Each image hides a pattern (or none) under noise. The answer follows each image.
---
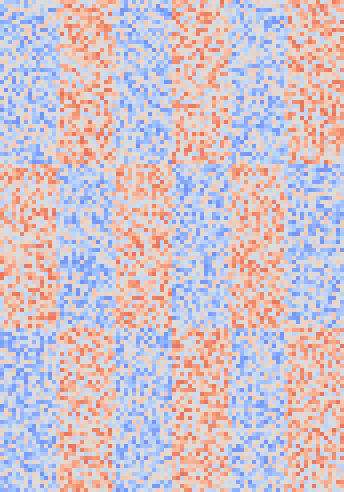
a checkerboard
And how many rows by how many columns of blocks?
3 by 6
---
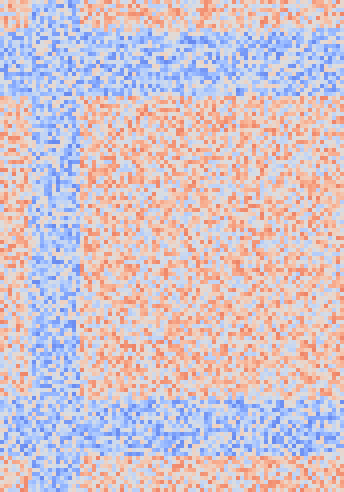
bands of rows crossing bands of columns
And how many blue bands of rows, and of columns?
2 and 1
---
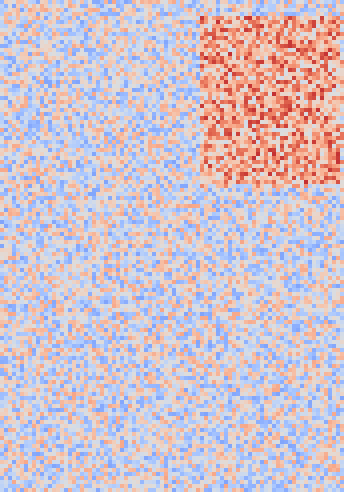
one block
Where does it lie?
top right
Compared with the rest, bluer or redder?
redder
